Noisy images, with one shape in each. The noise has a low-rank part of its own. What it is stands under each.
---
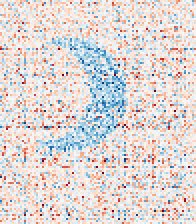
crescent
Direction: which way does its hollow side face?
left
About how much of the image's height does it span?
half
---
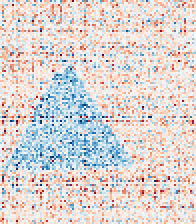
triangle
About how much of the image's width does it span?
two thirds
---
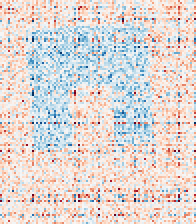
square with a notch
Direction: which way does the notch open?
down
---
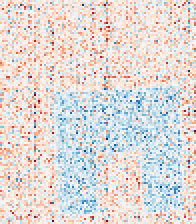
square with a notch
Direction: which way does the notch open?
down
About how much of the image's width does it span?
two thirds
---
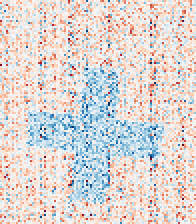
cross
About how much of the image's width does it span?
two thirds
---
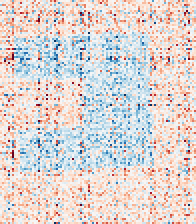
square with a notch
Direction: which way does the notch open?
left
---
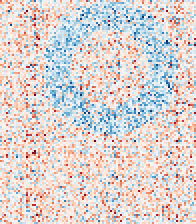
ring
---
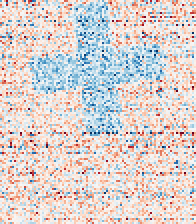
cross
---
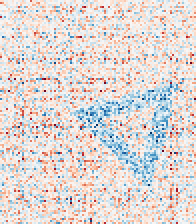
triangle frame
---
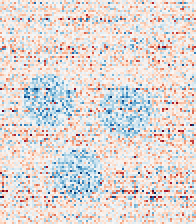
three dots
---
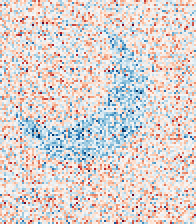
crescent
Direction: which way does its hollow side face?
up and left
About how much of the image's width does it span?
two thirds
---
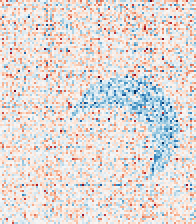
crescent
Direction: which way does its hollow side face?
down and left
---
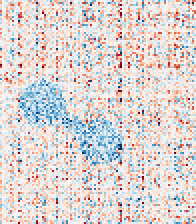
dumbbell
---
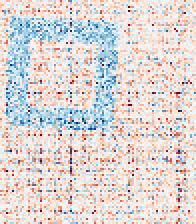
square frame
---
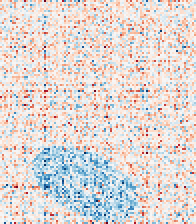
ellipse
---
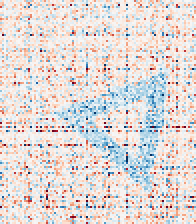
triangle frame
